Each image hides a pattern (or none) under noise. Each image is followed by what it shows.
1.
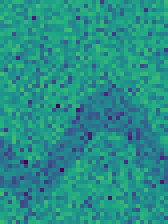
a wavy band
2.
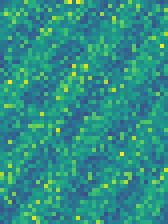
diagonal stripes
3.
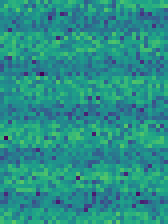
horizontal stripes
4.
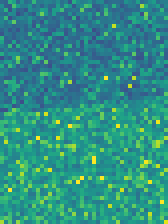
a sharp edge
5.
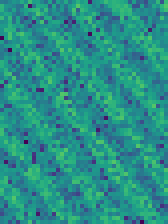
diagonal stripes
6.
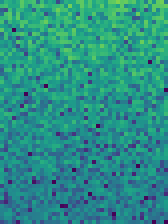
a smooth slope
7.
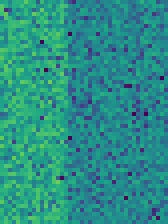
a sharp edge
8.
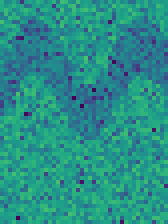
a wavy band
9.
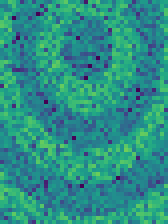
rings round one point
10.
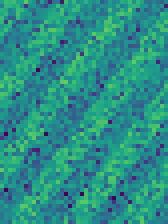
diagonal stripes
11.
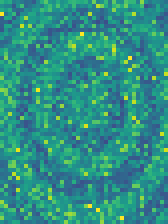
rings round one point
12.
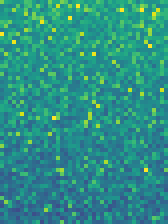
a smooth slope
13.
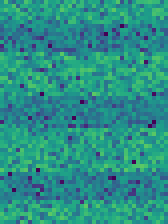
horizontal stripes
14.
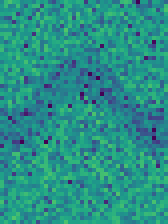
a wavy band
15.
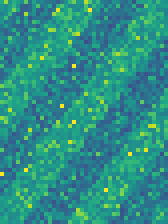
diagonal stripes
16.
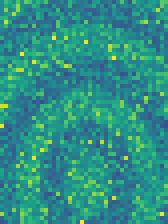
rings round one point
